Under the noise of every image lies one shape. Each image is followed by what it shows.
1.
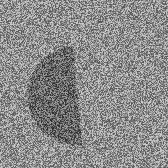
dark half disc
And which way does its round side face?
left
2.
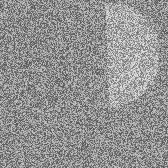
light half disc
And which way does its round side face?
right
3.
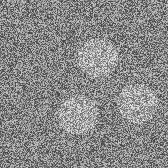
light three dots
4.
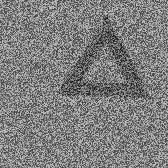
dark triangle frame
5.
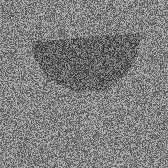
dark half disc
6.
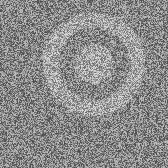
light bullseye
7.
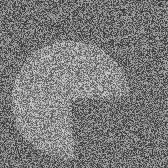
light disc with a wedge cut out
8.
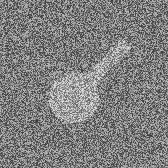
light lollipop
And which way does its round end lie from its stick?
down and left
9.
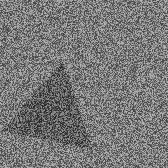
dark triangle
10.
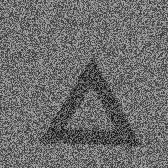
dark triangle frame
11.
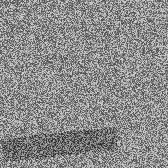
dark bar
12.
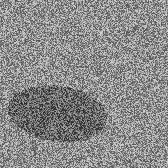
dark ellipse
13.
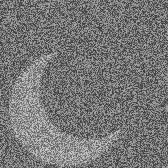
light crescent
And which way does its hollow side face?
up and right
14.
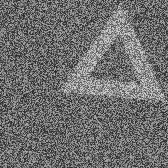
light triangle frame
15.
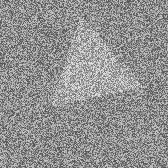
light triangle
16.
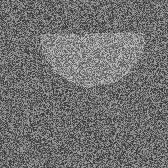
light half disc
